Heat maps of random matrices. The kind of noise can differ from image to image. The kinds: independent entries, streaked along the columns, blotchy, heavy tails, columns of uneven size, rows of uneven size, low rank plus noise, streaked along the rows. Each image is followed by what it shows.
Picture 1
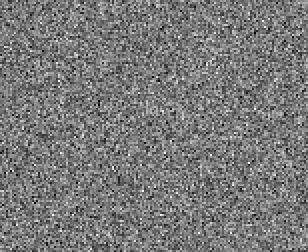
independent entries
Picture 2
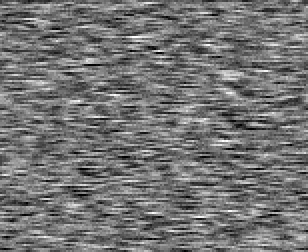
streaked along the rows
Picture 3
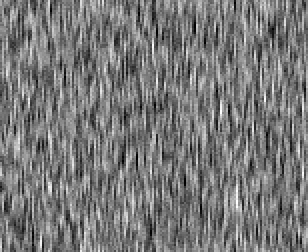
streaked along the columns
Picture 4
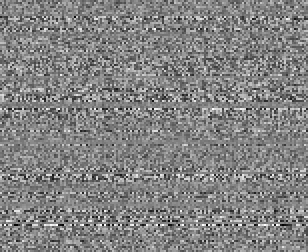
rows of uneven size
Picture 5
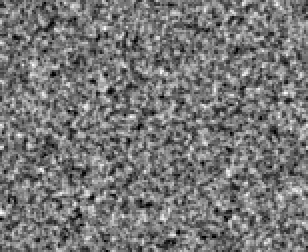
blotchy
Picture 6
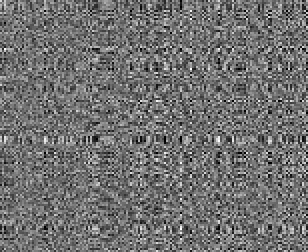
low rank plus noise
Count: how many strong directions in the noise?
two
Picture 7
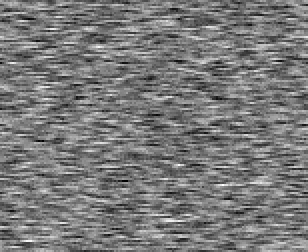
streaked along the rows
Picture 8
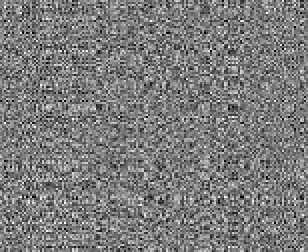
low rank plus noise
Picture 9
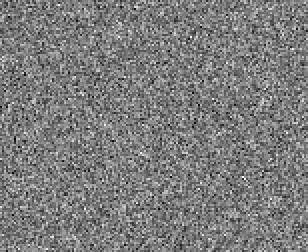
independent entries
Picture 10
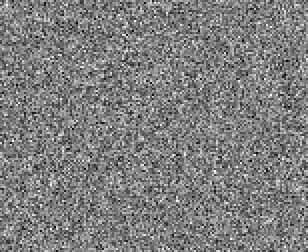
independent entries
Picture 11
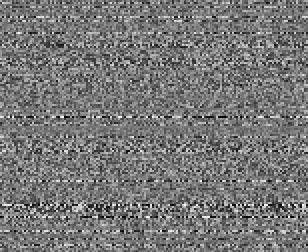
rows of uneven size
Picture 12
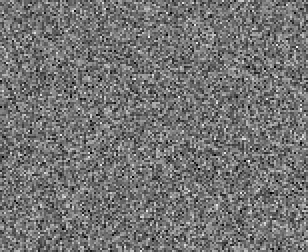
independent entries
